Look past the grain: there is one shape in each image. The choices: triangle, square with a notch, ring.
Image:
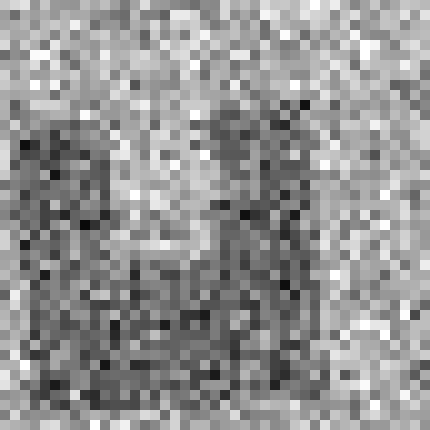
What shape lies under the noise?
square with a notch
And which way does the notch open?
up
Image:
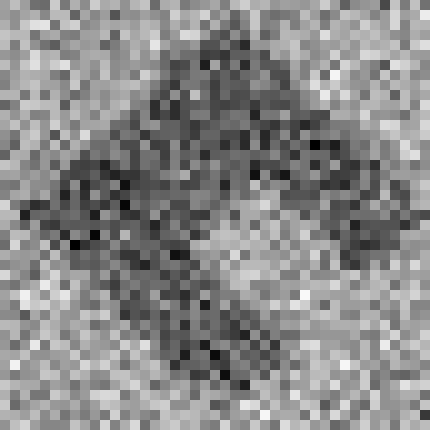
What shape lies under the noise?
square with a notch
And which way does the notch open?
down and right
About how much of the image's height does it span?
nearly all
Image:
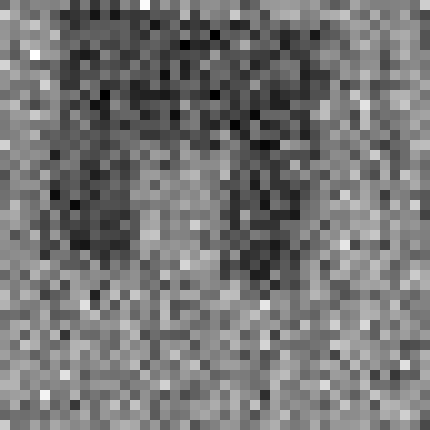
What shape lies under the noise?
square with a notch
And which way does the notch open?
down
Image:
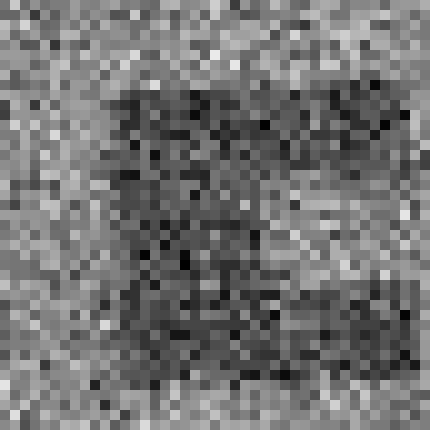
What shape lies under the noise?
square with a notch
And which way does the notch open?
right
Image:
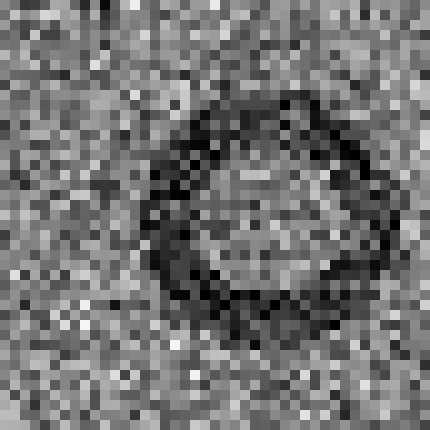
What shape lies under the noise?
ring
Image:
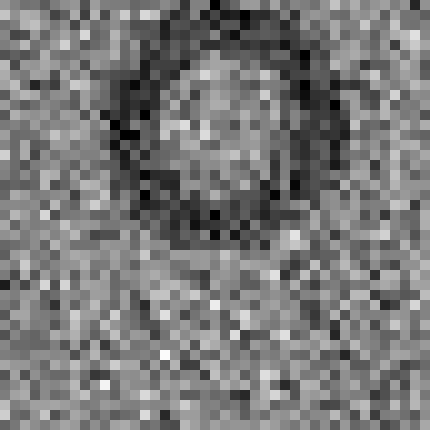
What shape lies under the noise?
ring
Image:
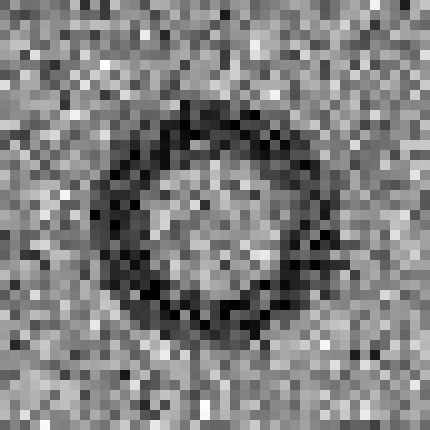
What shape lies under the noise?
ring
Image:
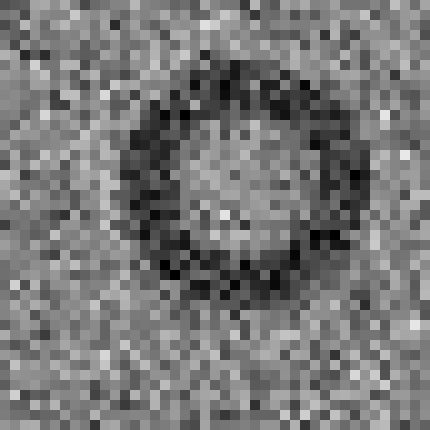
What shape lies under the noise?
ring
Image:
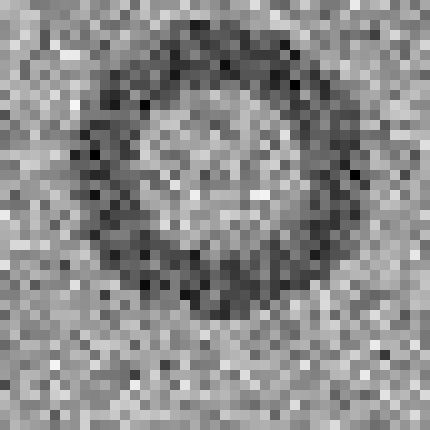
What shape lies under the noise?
ring
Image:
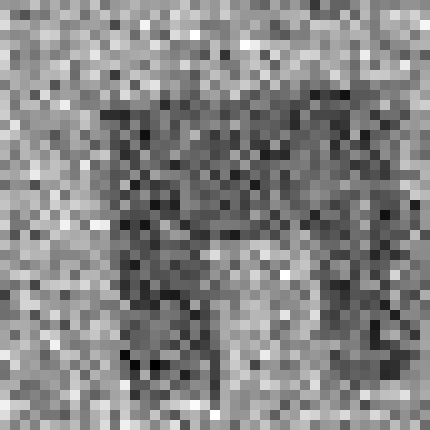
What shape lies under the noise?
square with a notch
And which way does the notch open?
down
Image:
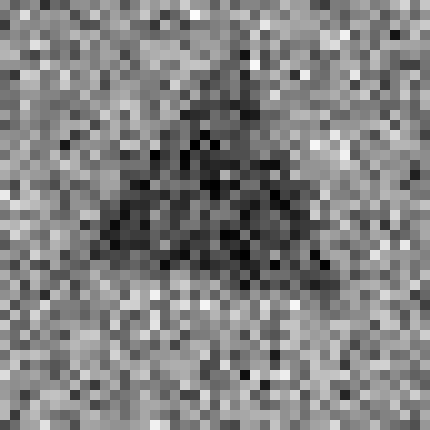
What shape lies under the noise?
triangle
